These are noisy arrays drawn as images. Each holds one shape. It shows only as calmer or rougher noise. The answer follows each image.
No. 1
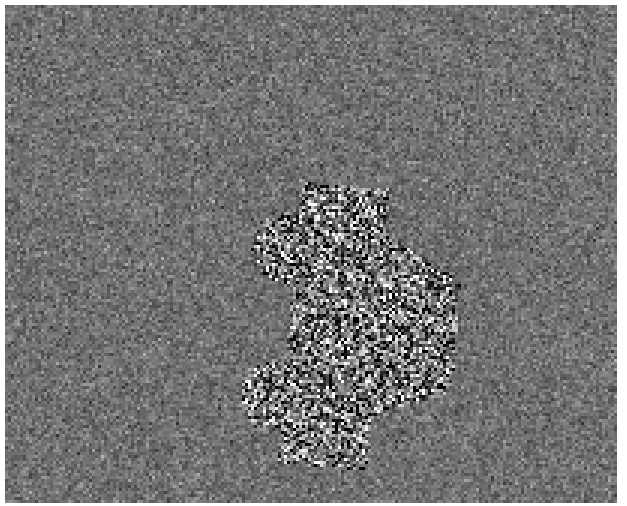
car
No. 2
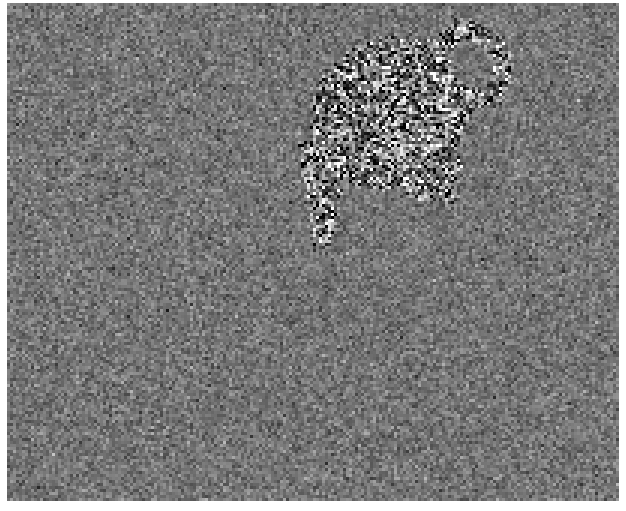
teapot
